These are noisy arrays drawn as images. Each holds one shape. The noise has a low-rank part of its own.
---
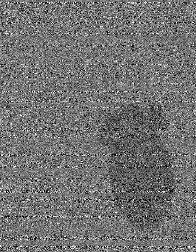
footprint
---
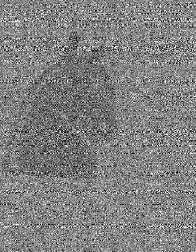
chess knight
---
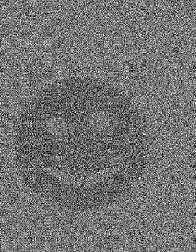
smiling face
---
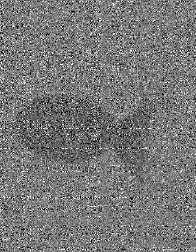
fish
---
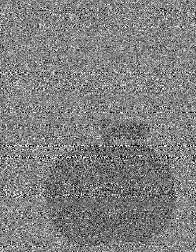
apple
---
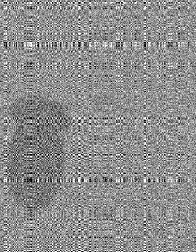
footprint
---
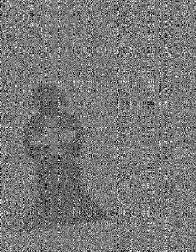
chess bishop
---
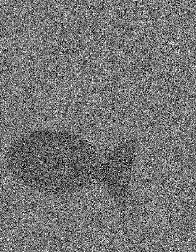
fish
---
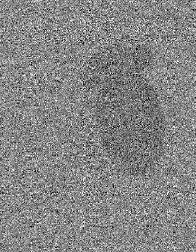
footprint
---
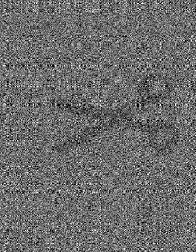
pair of scissors
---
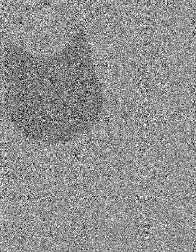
cat's head
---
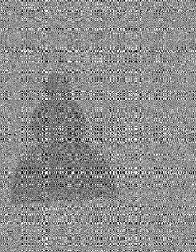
chess pawn
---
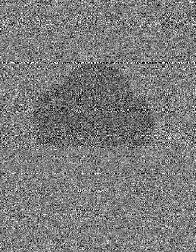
cloud
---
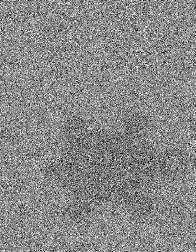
turtle
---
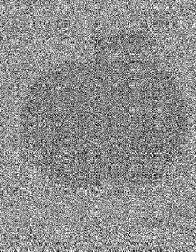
apple
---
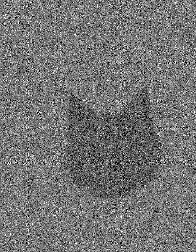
cat's head
